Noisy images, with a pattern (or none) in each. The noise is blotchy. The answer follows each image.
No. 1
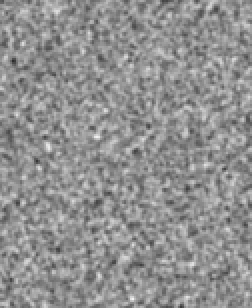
only noise
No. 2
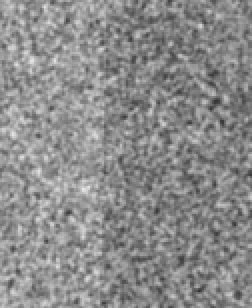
a sharp edge
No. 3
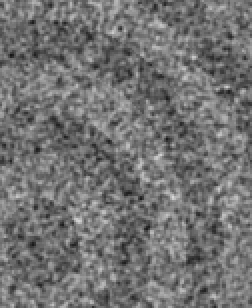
rings round one point
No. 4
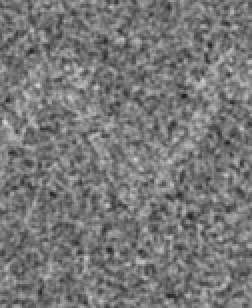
a wavy band
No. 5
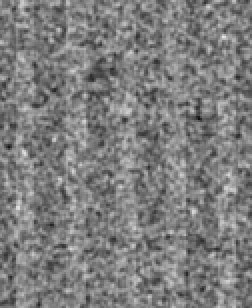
vertical stripes
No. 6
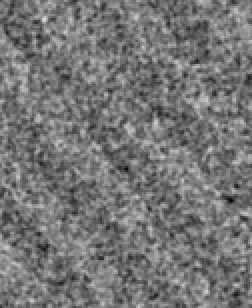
diagonal stripes
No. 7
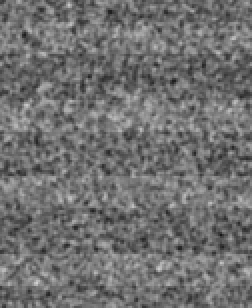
horizontal stripes
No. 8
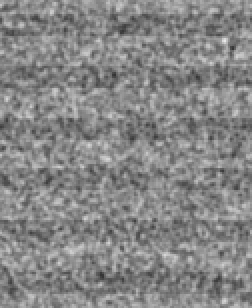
horizontal stripes
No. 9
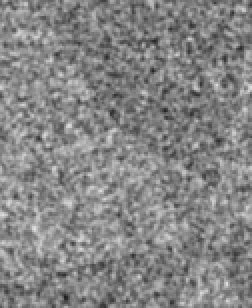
spokes from one point
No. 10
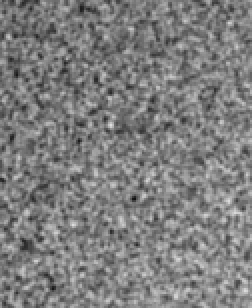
a smooth slope
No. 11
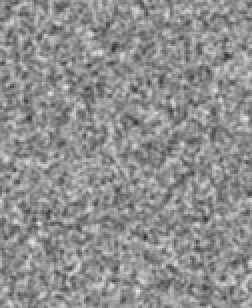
only noise
